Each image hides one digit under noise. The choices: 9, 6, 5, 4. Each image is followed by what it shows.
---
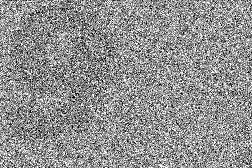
9
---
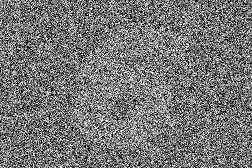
6
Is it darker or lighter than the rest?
lighter
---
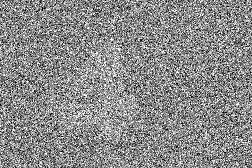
4
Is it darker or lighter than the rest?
lighter
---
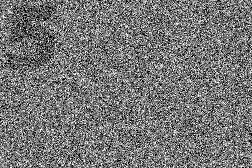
5
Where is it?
top left
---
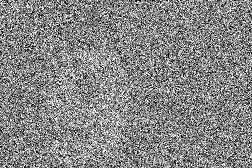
9
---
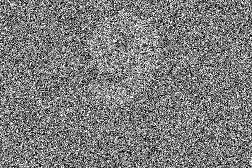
9
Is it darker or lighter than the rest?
lighter
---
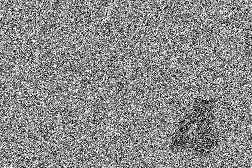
4
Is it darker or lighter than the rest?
darker
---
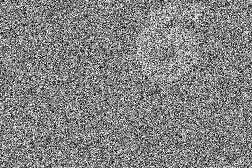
6
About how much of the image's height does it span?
half
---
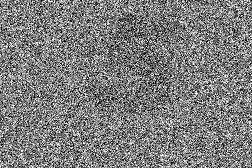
5
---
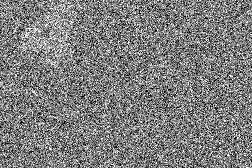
4
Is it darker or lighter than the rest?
lighter
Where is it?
top left
